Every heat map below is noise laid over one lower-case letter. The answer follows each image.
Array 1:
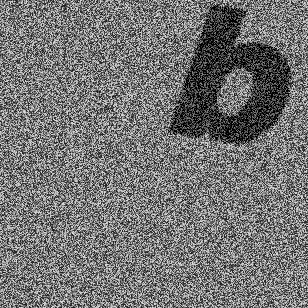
b
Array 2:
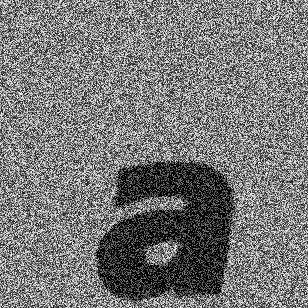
a
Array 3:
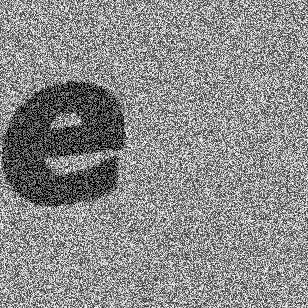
e
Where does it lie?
middle left
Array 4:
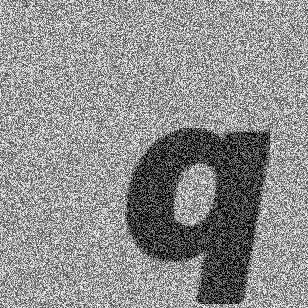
q
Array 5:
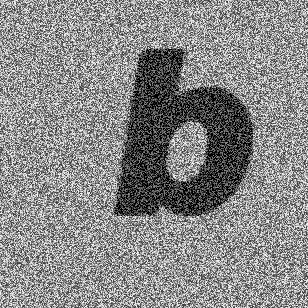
b
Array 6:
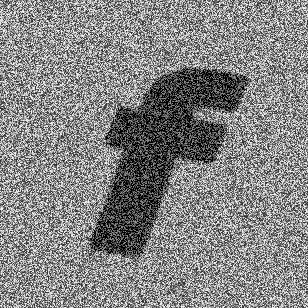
f
